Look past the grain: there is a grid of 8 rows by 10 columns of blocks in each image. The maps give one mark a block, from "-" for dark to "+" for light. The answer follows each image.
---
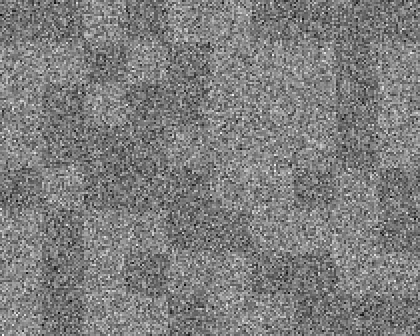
- - + - + + - - - -
+ + - + - + + + - +
+ - + - - + + + - +
+ - - - + + + + - +
- + - - - + + - + -
+ - + + - - + + + -
+ - + - + + - - + +
+ - + + - + + - - -
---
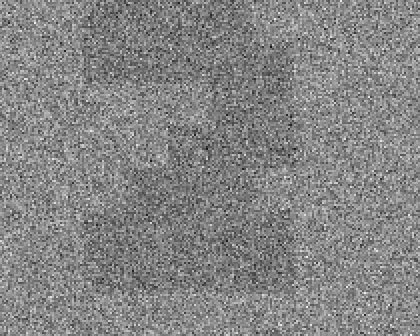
+ + - - - - + + + +
+ + - - - - - + + +
+ + + + + - - + + +
+ + + + - - - + + +
+ + + - - - + + + +
+ + - - - - - + + +
+ + - - - - - + + +
+ + + + + + + + + +
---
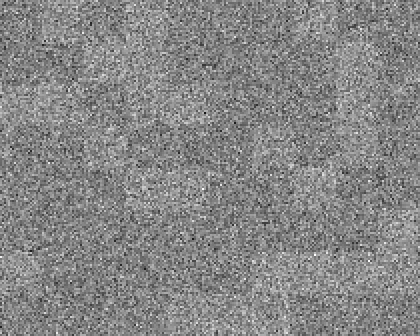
- + - + - - - + - -
- - + + - - - - + -
+ + - + + - - - + -
- - + - - - + - + -
- - - + + - - + - -
- - - - - - - - - +
+ - - - - - + + + +
- - - - + + + - - -
